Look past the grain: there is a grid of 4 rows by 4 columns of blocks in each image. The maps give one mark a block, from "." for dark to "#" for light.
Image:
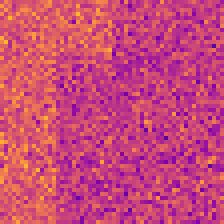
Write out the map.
# # . .
# . . .
# . . .
# . . .
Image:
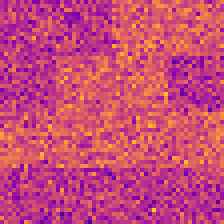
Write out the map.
. . # #
. # # .
# # # #
. . . .
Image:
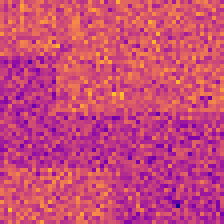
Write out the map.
# # # #
. # # #
. . . .
# # . .
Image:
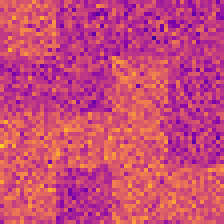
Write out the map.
# . . .
. . # .
# # # .
# . # #
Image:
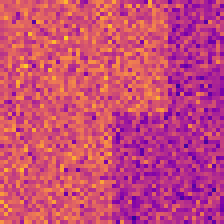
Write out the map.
# # # .
# # # .
# # . .
# # . .
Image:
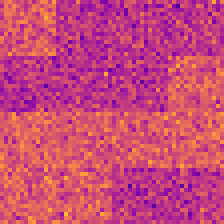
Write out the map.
# . . .
. . . #
# # # #
# # . .
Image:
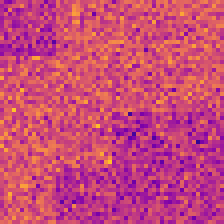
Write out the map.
. # # #
# # # #
# # . .
# . . .
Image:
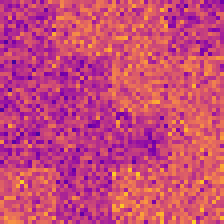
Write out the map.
. # # .
. . # #
. . . #
# . # #
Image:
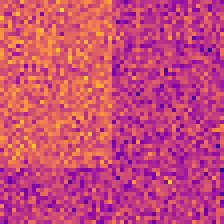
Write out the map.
# # . .
# # . .
# # . .
. . . .
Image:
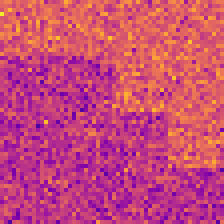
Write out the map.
# # # #
. . # #
. . . #
. . . .
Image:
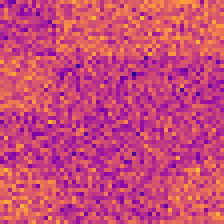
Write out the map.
. # # #
# . . .
. . . .
# . . #
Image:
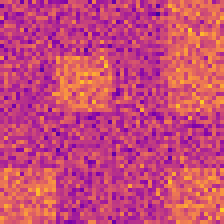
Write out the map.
. . . #
. # . #
. . . .
# . . #
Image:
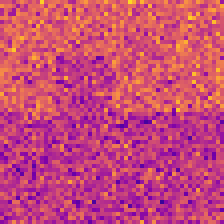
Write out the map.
# # # #
# . # #
. . . .
. . . .
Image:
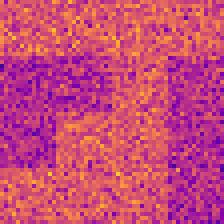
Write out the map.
# # # #
. . # .
. # # .
# # # .
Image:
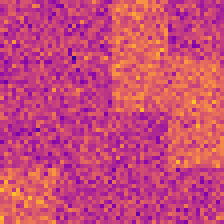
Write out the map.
. . # .
. . # #
. . . #
# . . .
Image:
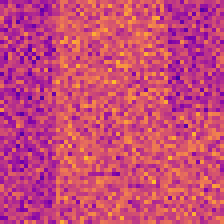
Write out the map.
. # # .
. # # .
. # # #
. # # #
